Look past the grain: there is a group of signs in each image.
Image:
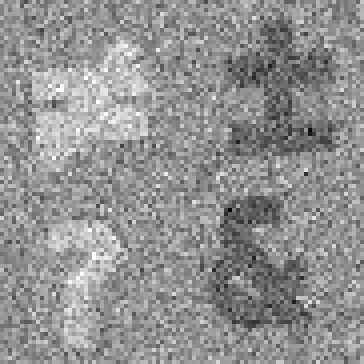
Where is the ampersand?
bottom right
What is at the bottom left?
question mark
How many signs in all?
4
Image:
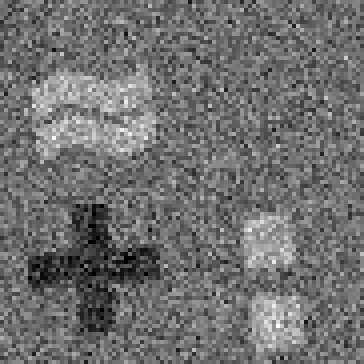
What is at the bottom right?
colon
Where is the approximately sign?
top left
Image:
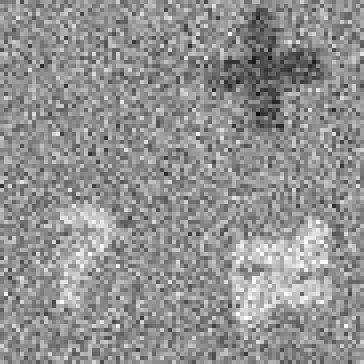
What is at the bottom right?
not-equal sign
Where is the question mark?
bottom left
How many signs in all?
3
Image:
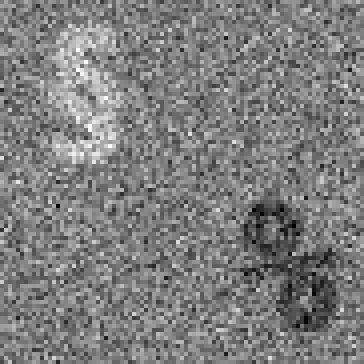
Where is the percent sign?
bottom right
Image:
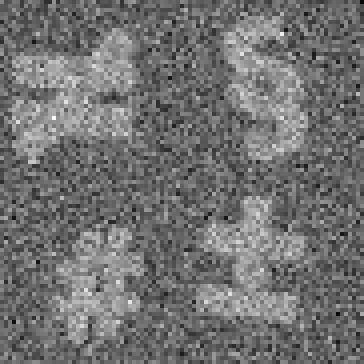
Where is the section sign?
top right
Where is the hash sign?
bottom left
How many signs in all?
4
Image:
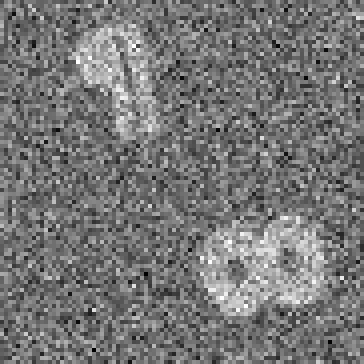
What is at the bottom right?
infinity sign
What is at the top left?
pilcrow
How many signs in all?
2
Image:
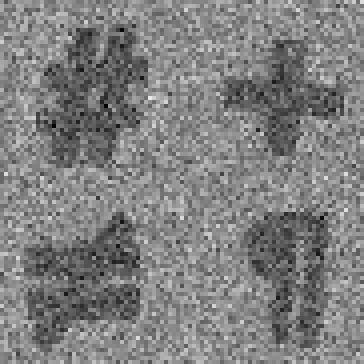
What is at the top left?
hash sign
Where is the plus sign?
top right
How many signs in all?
4
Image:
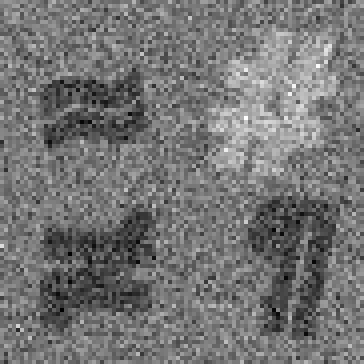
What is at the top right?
hash sign
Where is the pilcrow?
bottom right
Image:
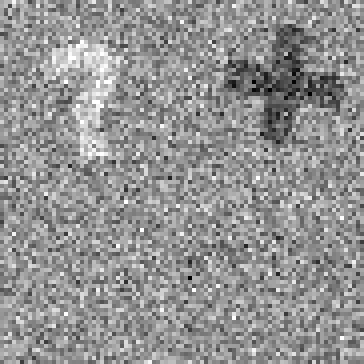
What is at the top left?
question mark
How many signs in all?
2
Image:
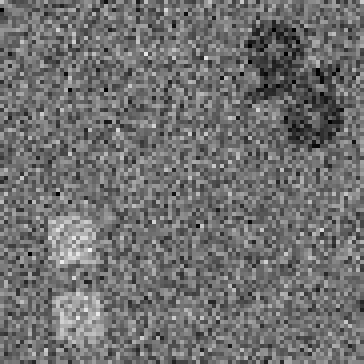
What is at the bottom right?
nothing
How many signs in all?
2
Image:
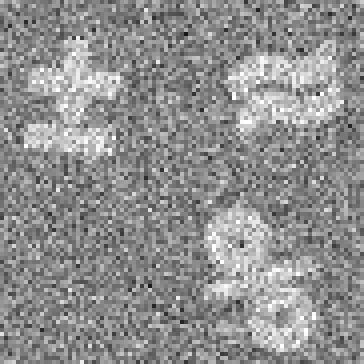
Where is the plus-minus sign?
top left
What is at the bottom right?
percent sign
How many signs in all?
3
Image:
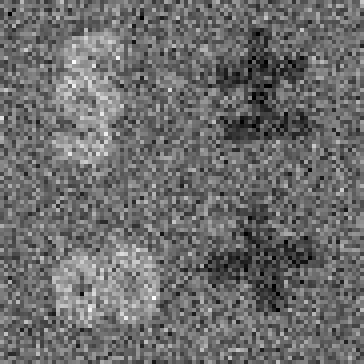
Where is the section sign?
top left
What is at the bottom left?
infinity sign
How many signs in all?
4
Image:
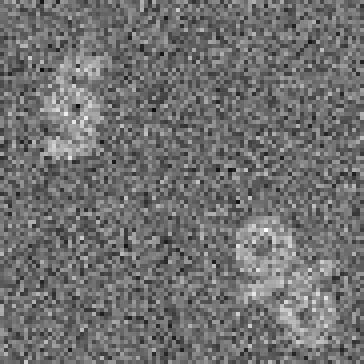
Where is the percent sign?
bottom right
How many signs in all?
2
